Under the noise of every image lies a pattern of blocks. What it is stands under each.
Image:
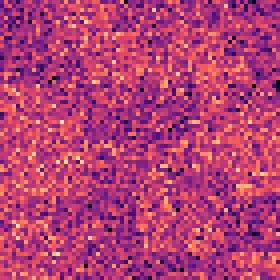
no symmetry
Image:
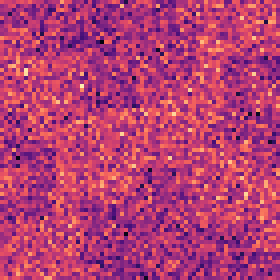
the same after a half turn
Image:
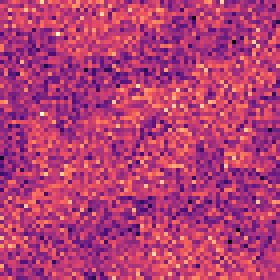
the same after a half turn
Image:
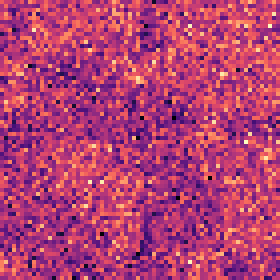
mirrored about the diagonal from the bottom left
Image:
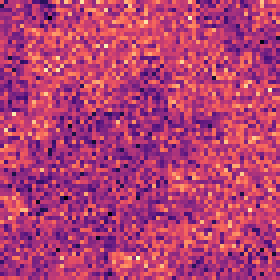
mirrored about the diagonal from the bottom left
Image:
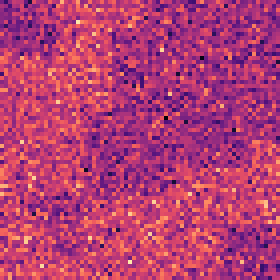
mirrored about the diagonal from the bottom left
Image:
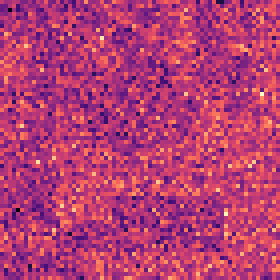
no symmetry
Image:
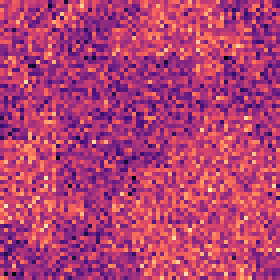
mirrored about the diagonal from the top left
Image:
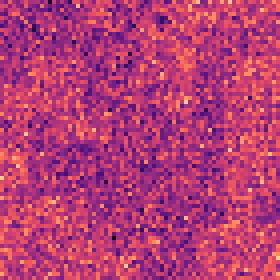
no symmetry
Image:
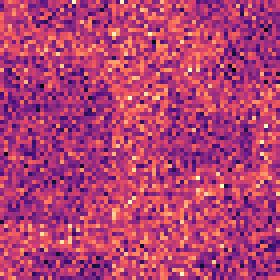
top and bottom mirror each other
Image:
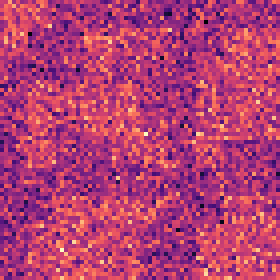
mirrored about the diagonal from the top left
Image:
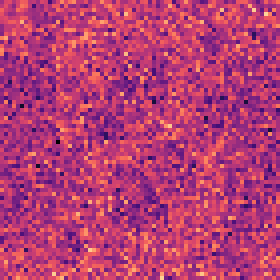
the same after a half turn
